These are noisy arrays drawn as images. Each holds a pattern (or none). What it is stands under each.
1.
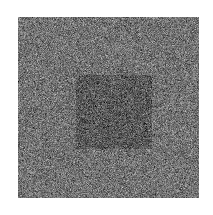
one block
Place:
centre
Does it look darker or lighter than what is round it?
darker
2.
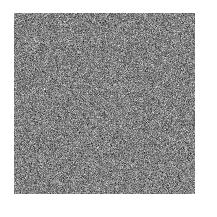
only noise
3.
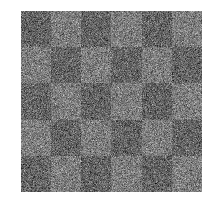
a checkerboard
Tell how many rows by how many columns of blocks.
5 by 6
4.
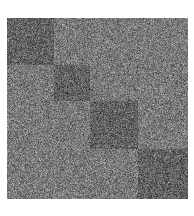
blocks along the diagonal
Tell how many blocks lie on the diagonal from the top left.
4
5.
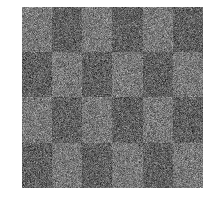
a checkerboard
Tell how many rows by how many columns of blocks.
4 by 6
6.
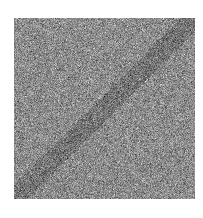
a diagonal band
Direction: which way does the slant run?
bottom left to top right
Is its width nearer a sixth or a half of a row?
a sixth
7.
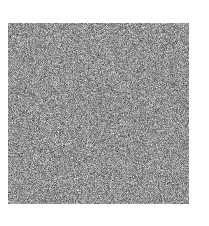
only noise
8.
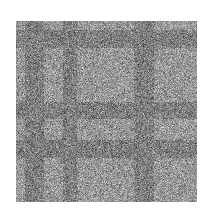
bands of rows crossing bands of columns
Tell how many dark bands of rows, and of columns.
3 and 3
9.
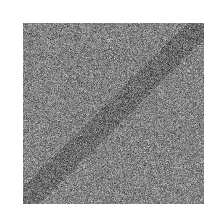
a diagonal band
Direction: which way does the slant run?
bottom left to top right
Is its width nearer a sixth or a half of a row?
a sixth
